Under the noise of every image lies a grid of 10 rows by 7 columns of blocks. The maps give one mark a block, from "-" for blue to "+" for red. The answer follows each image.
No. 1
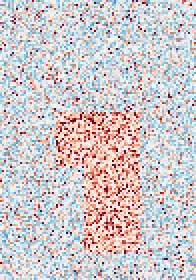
-------
-------
-------
-------
--+++--
--+++--
---++--
---++--
---++--
-------
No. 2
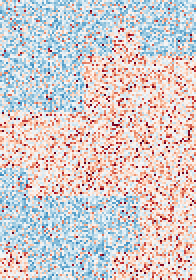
-------
----+--
---++++
---++++
+++++++
+++++++
-++++++
-----++
-----++
+---+++
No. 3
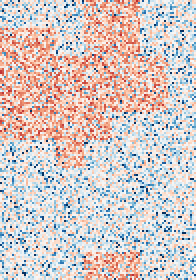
---++--
++-++--
++++++-
++++++-
++++---
--+----
-------
-------
-------
---++--
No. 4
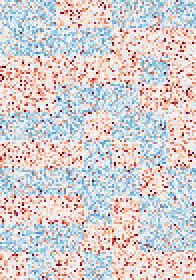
--++---
----+++
+++++-+
++---++
---+--+
+++-+-+
-----+-
+++-+--
---++--
+-+-+++
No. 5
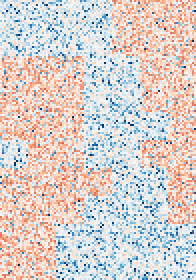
----+++
----+++
+++--++
+++--++
+++---+
-++--++
++++--+
+++---+
++-----
++-----
